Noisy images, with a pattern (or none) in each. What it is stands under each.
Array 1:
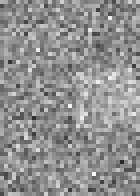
one block
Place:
middle right
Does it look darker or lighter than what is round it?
lighter
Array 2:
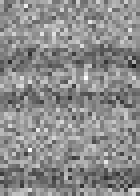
bands of rows
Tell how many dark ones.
3
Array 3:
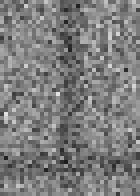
bands of rows crossing bands of columns
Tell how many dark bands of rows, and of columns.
1 and 1
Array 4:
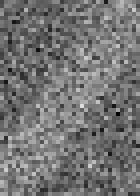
a diagonal band
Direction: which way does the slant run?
bottom left to top right
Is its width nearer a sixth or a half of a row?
a half
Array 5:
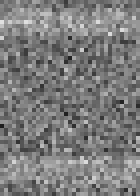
bands of rows
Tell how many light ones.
2
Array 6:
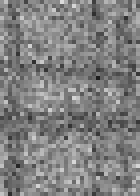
bands of rows crossing bands of columns
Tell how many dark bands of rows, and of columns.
2 and 3
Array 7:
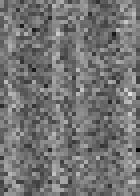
bands of columns
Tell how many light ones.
4
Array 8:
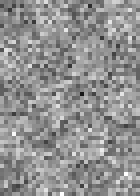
a checkerboard
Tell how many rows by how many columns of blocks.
5 by 4
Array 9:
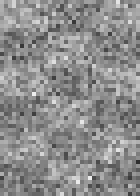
a checkerboard
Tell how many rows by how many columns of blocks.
6 by 3
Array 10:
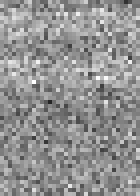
bands of rows
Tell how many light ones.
2
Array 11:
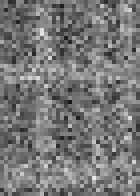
bands of rows crossing bands of columns
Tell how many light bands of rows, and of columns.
2 and 3
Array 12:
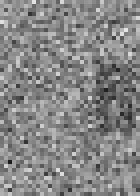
one block
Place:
middle right
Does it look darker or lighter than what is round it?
darker
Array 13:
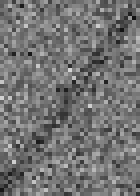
a diagonal band
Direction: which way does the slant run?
bottom left to top right
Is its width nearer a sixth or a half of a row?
a sixth
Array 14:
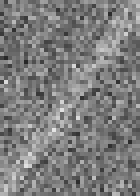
a diagonal band
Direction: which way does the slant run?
bottom left to top right
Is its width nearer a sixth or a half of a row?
a sixth
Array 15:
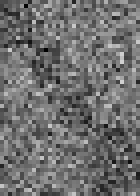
blocks along the diagonal
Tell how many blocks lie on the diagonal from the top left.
4
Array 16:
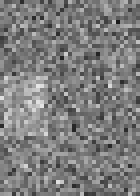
one block
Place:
middle left
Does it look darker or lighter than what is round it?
lighter
